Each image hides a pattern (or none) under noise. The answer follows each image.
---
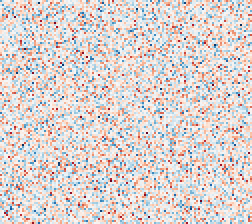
only noise
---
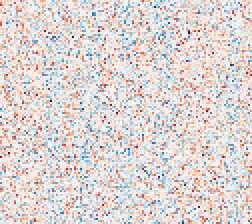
bands of columns
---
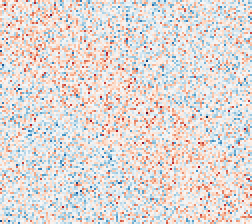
a diagonal band
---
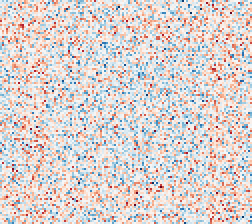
bands of rows crossing bands of columns
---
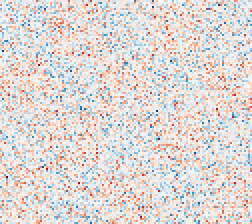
a checkerboard
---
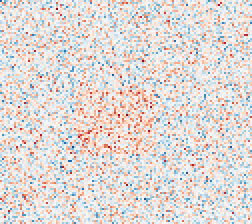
one block
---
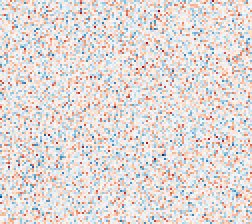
only noise
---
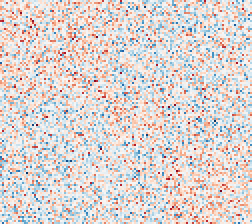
blocks along the diagonal
